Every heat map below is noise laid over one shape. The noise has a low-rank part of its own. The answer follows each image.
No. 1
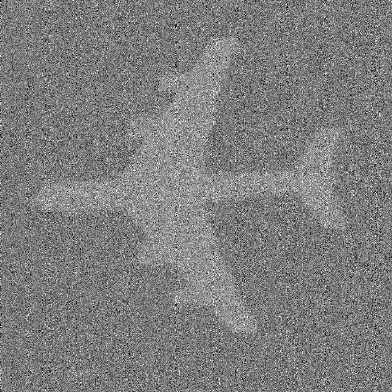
airplane
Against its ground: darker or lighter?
lighter
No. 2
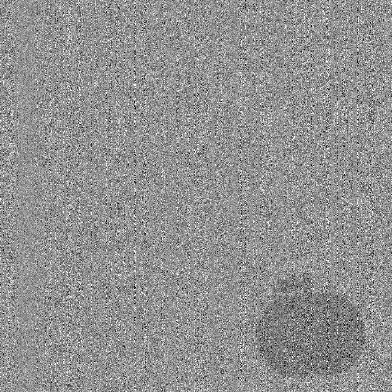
apple
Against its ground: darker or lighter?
darker
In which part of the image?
bottom right
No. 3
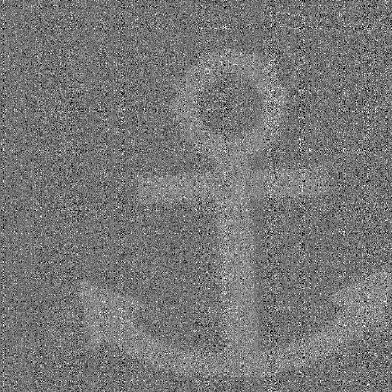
anchor
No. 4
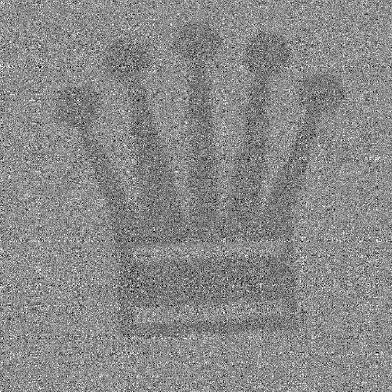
chess queen
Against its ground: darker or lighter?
darker
